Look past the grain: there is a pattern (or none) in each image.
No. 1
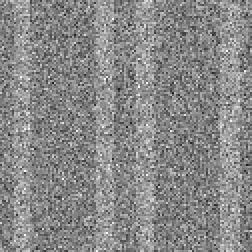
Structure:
bands of columns
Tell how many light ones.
4
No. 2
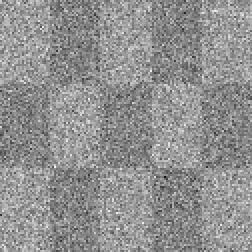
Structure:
a checkerboard
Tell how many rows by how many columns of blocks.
3 by 5
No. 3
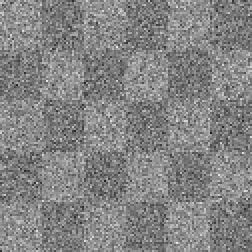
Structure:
a checkerboard
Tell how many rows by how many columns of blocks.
5 by 6
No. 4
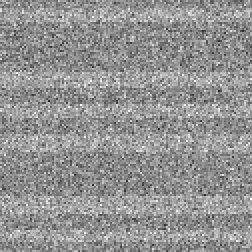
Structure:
bands of rows
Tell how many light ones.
6
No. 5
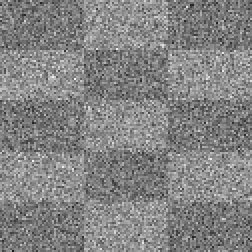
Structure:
a checkerboard
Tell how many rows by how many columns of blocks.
5 by 3
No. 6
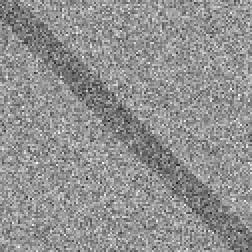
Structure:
a diagonal band
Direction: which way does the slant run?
top left to bottom right
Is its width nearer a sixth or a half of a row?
a sixth
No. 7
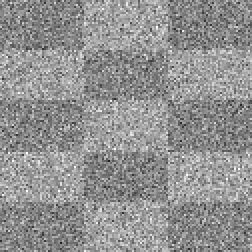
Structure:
a checkerboard
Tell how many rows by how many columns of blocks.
5 by 3
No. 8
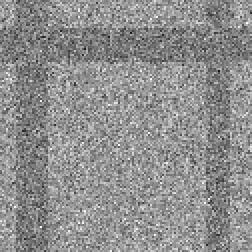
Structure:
bands of rows crossing bands of columns
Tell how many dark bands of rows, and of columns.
1 and 2
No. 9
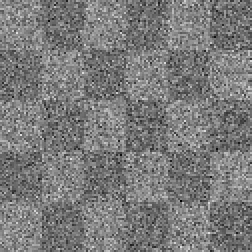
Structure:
a checkerboard
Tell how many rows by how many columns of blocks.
5 by 6
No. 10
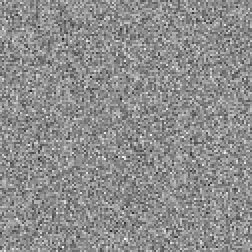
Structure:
only noise
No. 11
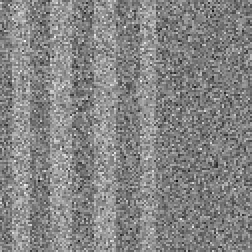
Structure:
bands of columns
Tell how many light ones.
4
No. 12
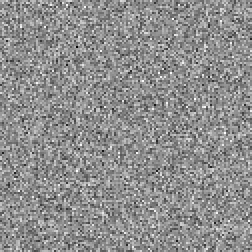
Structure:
only noise
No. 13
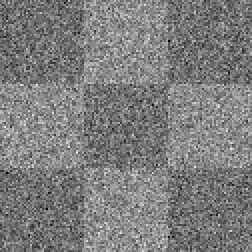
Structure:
a checkerboard
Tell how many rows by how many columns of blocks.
3 by 3
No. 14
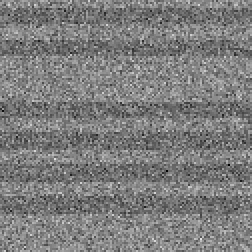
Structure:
bands of rows
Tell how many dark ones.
6
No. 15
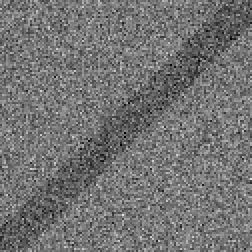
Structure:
a diagonal band
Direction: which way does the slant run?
bottom left to top right
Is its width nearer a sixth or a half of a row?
a sixth
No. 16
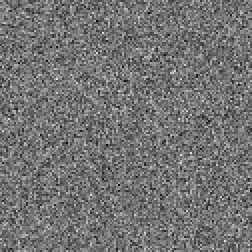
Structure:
only noise
